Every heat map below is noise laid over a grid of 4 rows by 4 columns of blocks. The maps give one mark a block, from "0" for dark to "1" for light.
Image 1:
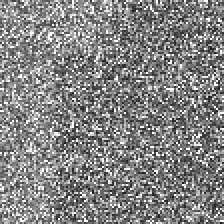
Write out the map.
1100
1000
1000
1000
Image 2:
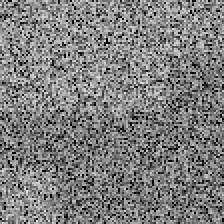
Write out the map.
1111
1110
0000
1000
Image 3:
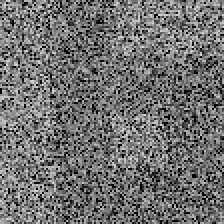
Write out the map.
1011
1000
1010
1000
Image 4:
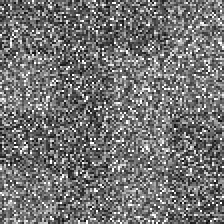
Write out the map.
0001
1011
0010
1010
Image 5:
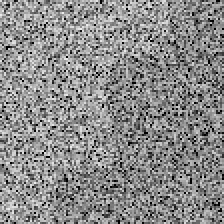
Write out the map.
1110
1100
1100
1000
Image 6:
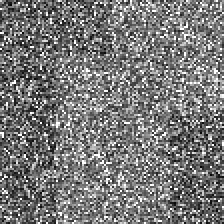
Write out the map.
0011
0111
0110
0110
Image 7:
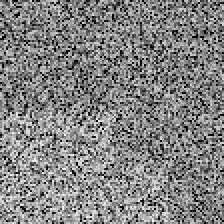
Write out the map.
0000
0000
1100
1110
